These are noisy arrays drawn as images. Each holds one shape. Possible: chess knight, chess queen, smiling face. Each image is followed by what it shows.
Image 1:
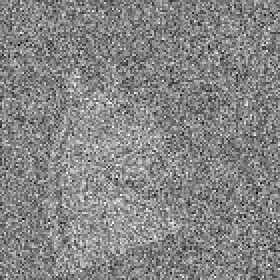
chess knight
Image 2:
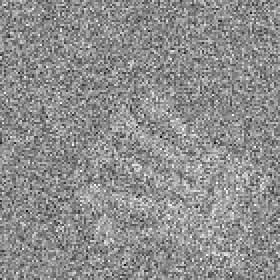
chess queen
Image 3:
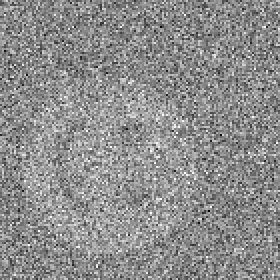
smiling face
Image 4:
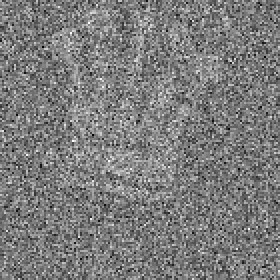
chess queen
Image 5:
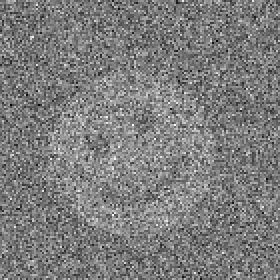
smiling face
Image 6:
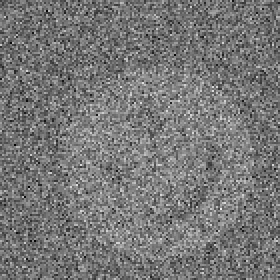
smiling face
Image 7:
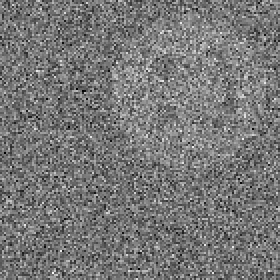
smiling face
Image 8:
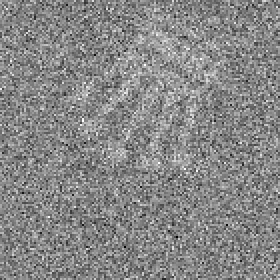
chess queen
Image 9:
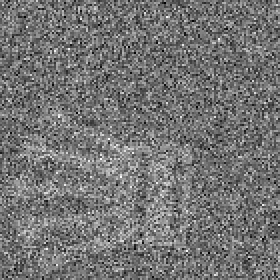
chess queen
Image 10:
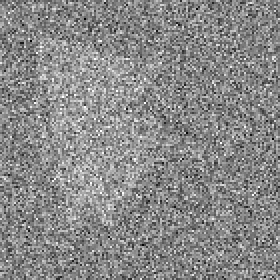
chess knight
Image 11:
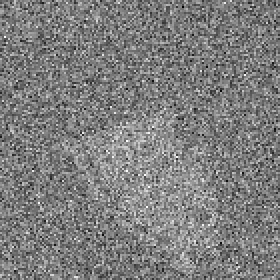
chess knight
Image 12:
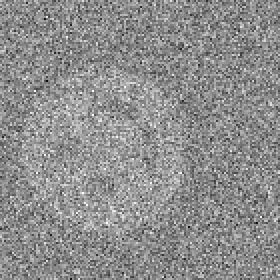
smiling face
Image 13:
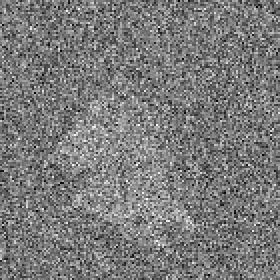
chess knight
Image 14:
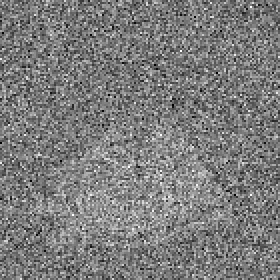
chess knight
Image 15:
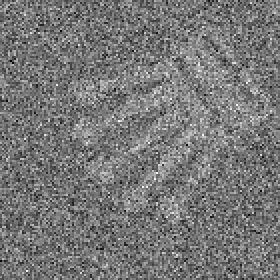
chess queen
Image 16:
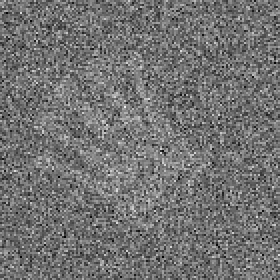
chess queen
